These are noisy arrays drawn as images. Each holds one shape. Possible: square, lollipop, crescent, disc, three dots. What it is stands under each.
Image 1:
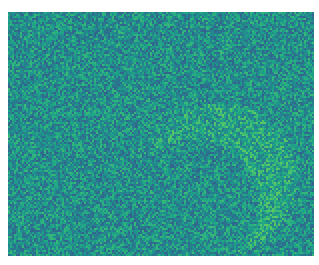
crescent
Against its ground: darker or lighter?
lighter
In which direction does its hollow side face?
down and left
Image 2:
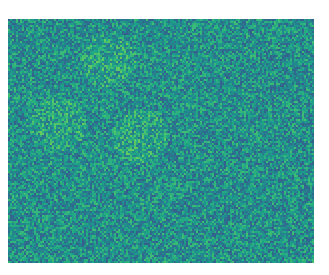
three dots
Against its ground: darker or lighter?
lighter
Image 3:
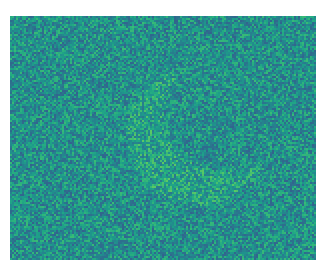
crescent
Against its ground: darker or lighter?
lighter
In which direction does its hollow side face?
up and right
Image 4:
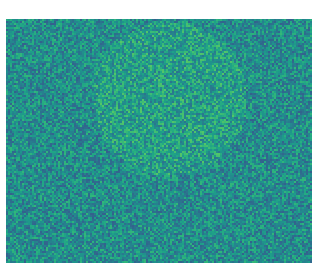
disc
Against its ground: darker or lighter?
lighter
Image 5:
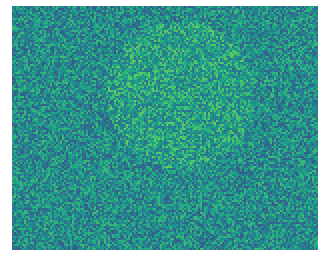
disc
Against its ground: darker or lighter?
lighter
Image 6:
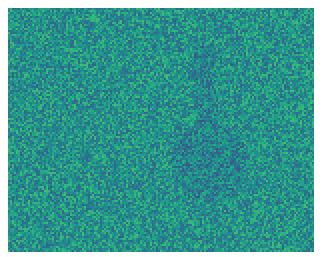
lollipop
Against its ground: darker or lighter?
darker
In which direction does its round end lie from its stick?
down
